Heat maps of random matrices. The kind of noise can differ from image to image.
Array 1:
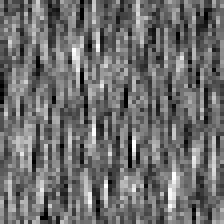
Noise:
streaked along the columns
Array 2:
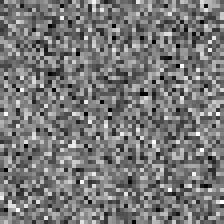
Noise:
independent entries
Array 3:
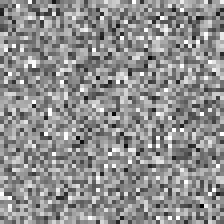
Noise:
independent entries
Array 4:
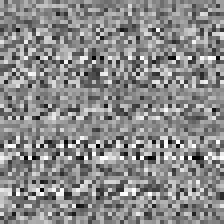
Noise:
rows of uneven size
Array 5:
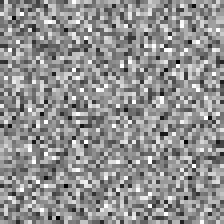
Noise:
independent entries
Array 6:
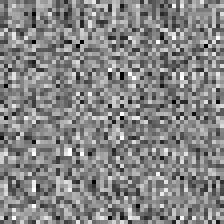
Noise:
low rank plus noise
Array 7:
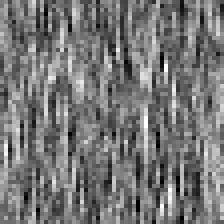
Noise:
streaked along the columns
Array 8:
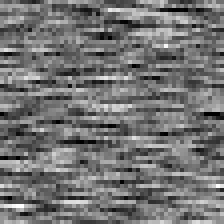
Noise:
streaked along the rows
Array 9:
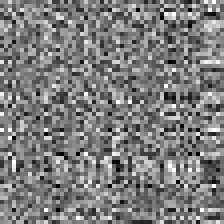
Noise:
low rank plus noise
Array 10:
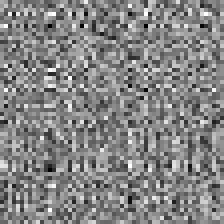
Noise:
low rank plus noise
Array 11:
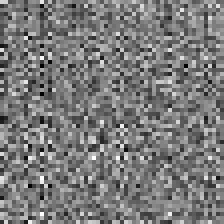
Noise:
low rank plus noise
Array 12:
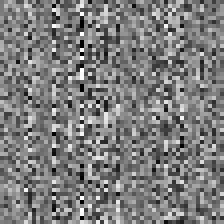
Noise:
columns of uneven size
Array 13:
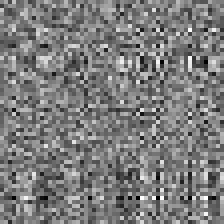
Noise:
low rank plus noise
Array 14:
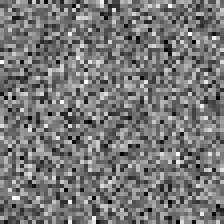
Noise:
independent entries
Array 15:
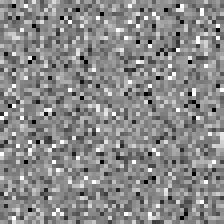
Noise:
heavy tails
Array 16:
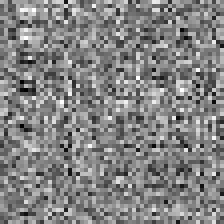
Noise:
low rank plus noise
